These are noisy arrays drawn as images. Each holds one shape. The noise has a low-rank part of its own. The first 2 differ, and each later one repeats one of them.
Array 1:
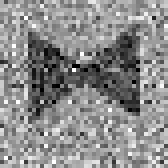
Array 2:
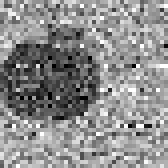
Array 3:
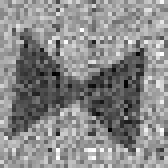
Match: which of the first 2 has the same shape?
1
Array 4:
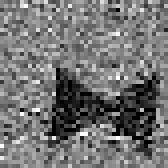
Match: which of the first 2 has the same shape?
1
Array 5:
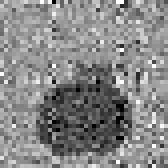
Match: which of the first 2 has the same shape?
2
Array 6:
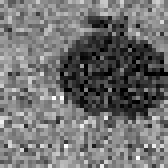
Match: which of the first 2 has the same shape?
2
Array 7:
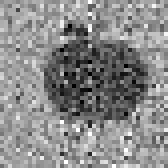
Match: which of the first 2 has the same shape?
2
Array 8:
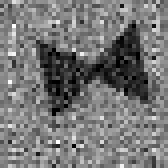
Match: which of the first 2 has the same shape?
1
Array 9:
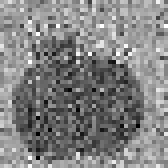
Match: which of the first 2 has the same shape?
2
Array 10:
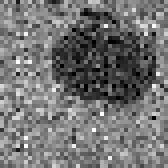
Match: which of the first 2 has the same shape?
2
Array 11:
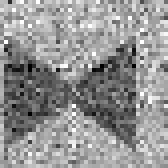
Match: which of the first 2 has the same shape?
1
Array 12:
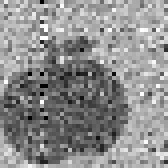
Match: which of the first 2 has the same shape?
2
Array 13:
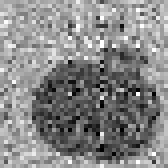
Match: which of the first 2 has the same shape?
2
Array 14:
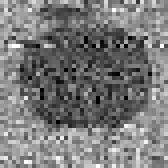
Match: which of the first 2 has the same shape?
2
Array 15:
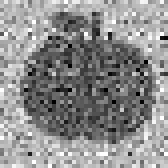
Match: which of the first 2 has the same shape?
2
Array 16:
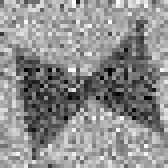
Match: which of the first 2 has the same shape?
1
